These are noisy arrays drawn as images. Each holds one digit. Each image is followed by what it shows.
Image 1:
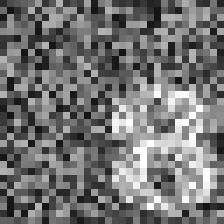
light 8
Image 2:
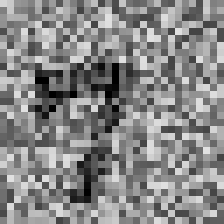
dark 7
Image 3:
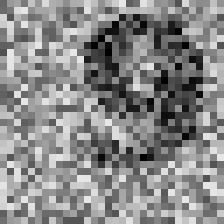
dark 9
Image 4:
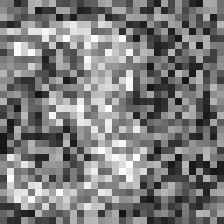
light 3
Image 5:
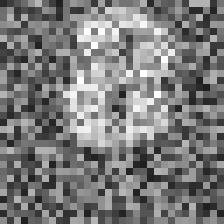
light 8
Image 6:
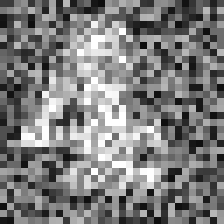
light 4
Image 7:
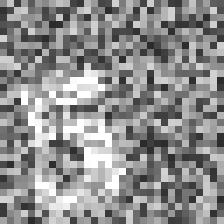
light 5
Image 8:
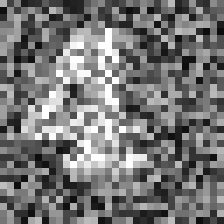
light 4
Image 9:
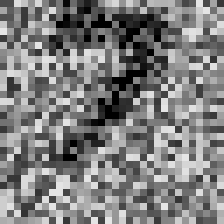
dark 7
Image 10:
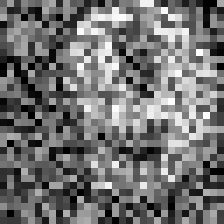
light 9
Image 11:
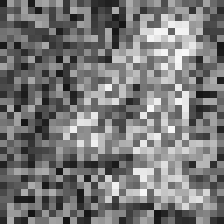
light 4
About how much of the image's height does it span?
nearly all
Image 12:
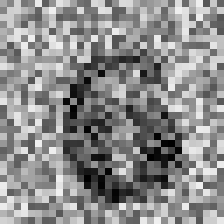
dark 6
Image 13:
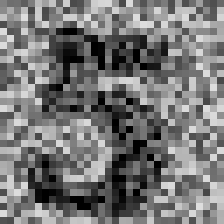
dark 5
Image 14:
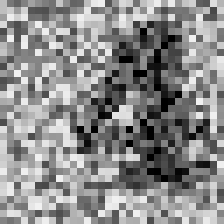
dark 4
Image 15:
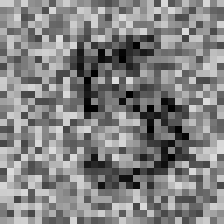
dark 5
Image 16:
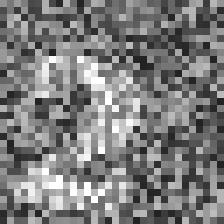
light 2
